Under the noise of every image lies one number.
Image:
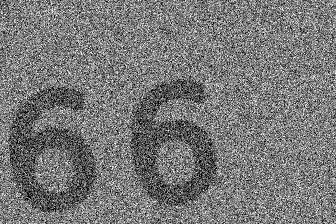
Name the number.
66
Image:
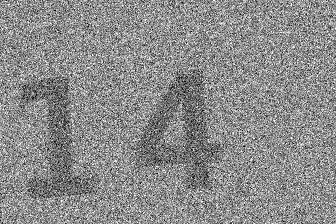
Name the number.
14
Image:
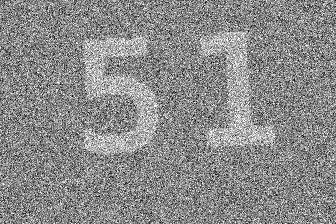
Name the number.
51
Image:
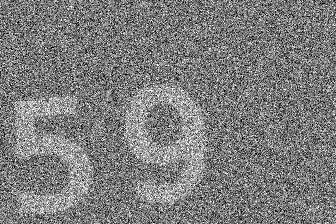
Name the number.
59
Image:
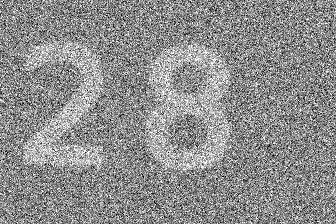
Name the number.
28
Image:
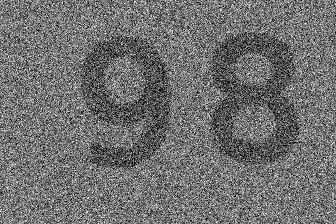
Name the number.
98
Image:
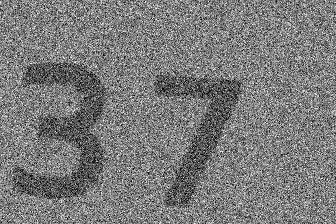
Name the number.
37
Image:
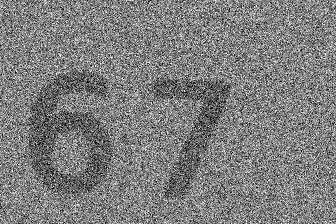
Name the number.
67
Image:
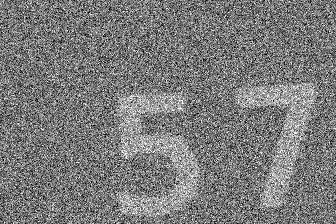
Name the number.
57
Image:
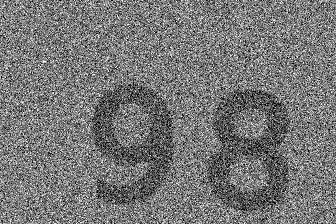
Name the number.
98
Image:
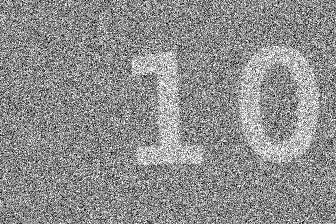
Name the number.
10
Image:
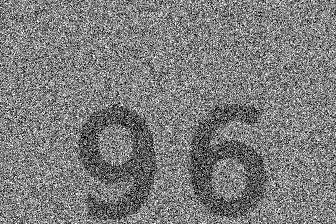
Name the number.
96
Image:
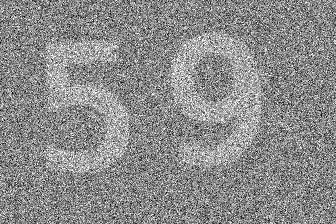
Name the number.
59
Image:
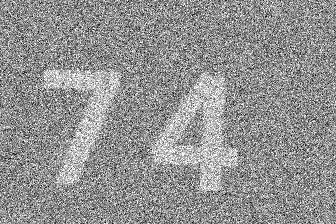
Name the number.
74
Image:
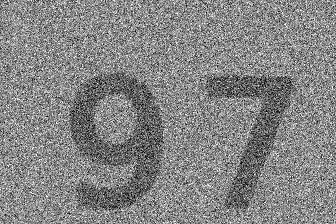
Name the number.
97
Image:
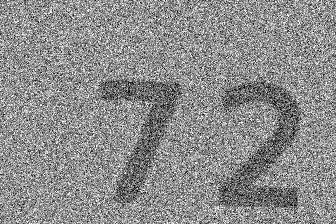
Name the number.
72
